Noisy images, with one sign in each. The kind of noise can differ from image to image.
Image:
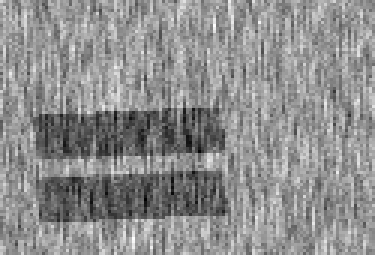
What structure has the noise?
streaked along the columns
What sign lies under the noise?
equals sign
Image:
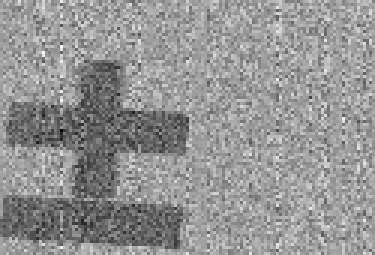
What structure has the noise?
columns of uneven size
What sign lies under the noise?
plus-minus sign
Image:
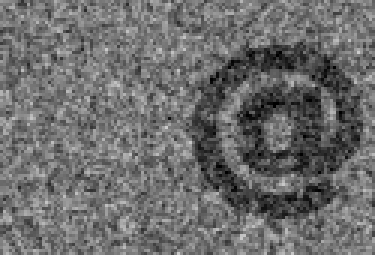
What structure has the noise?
blotchy
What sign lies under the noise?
at sign
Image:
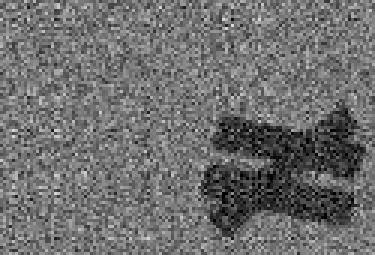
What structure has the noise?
low rank plus noise
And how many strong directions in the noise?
one
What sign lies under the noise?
not-equal sign
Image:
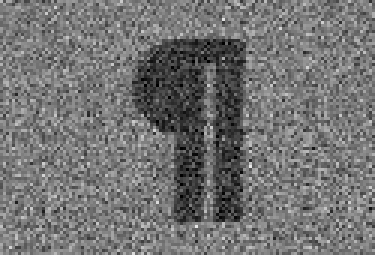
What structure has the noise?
low rank plus noise
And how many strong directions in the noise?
three or four
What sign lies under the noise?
pilcrow
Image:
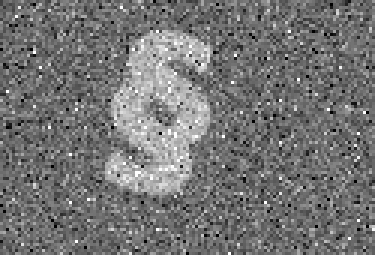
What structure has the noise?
heavy tails
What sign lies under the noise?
section sign
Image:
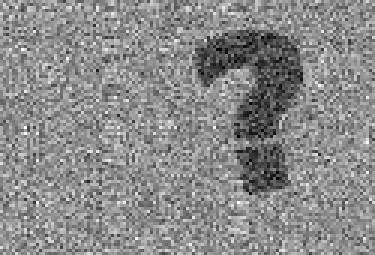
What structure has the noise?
low rank plus noise
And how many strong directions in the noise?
one
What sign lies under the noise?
question mark
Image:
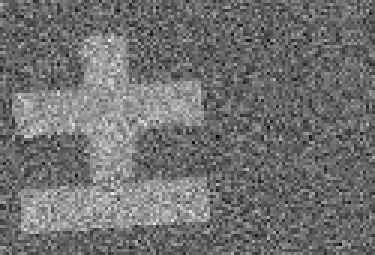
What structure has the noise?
low rank plus noise
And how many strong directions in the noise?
three or four
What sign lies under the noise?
plus-minus sign
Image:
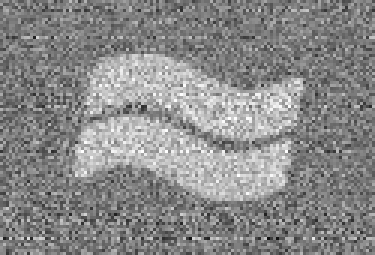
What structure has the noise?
rows of uneven size
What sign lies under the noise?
approximately sign
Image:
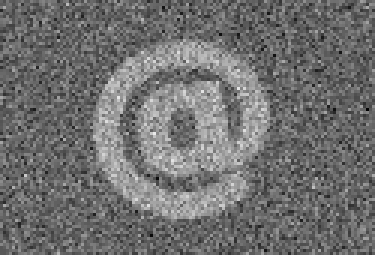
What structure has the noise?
independent entries
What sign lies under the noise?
at sign
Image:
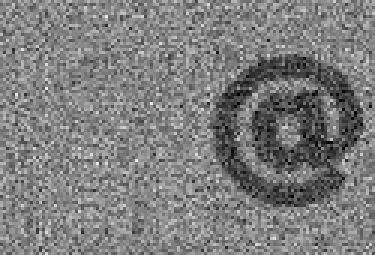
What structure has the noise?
low rank plus noise
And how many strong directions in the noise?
five to eight
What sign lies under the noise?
at sign
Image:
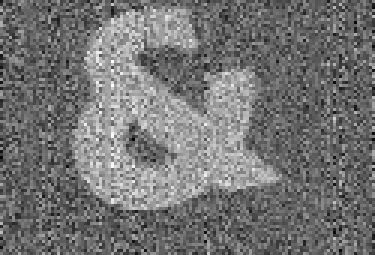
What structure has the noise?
columns of uneven size
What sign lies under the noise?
ampersand
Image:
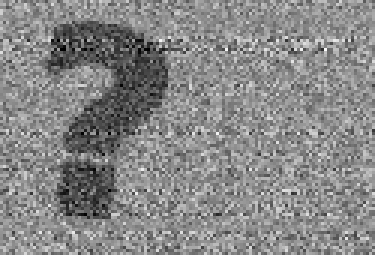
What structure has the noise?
rows of uneven size
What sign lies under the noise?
question mark
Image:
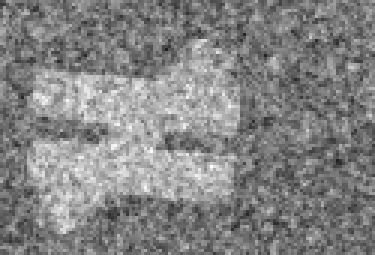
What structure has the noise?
blotchy
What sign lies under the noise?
not-equal sign
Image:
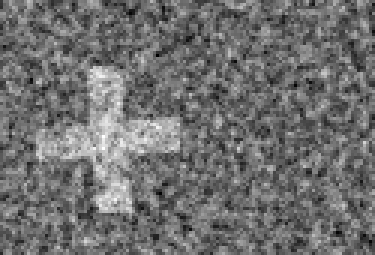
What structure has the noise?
blotchy
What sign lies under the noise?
plus sign
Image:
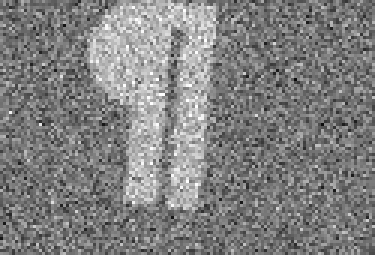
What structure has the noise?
independent entries
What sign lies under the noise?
pilcrow
